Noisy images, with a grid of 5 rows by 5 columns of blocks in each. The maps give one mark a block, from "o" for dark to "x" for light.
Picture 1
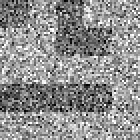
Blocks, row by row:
oxoxx
xxoox
xxxxx
oooox
xxxxx
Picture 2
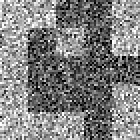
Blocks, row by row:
xxoox
xoxox
xoooo
xooox
xxxox
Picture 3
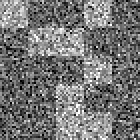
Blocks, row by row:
xooxo
oxxoo
oooxo
ooxoo
ooxxo
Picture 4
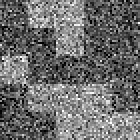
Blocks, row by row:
oxxoo
ooxoo
xoooo
oxxxo
ooxxx
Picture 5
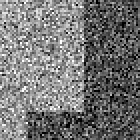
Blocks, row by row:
xxxoo
xxxoo
xxxoo
xxxoo
xoooo
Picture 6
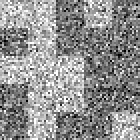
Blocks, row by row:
xxoxo
oxooo
xxxoo
oxxoo
oxoox
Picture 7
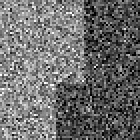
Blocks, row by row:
xxxoo
xxxoo
xxxoo
xxooo
xxooo
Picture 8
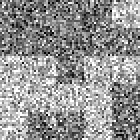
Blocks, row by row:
oooox
ooooo
xxoxx
xxxxo
xooxo
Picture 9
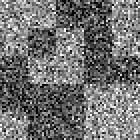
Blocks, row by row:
xxoox
xoxox
oxxoo
oooxx
xooxx
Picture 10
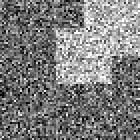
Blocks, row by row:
oooxx
ooxxx
ooxxo
ooooo
ooooo
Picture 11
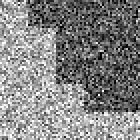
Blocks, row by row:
xoooo
xxooo
xxooo
xxxoo
xxxxx
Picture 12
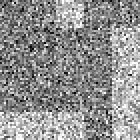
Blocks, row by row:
ooxoo
oooox
oooox
oooox
xxxox
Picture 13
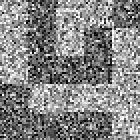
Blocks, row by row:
xoxxo
xoxox
xooox
oxxxx
oooox
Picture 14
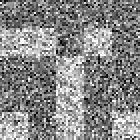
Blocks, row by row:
ooooo
xxoxo
ooxoo
ooxoo
xoxox
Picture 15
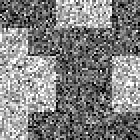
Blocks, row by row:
ooxxo
xoooo
xxoox
xxoox
xoooo
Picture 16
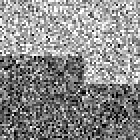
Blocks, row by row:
xxxxx
xxxxx
oooxx
ooooo
ooooo
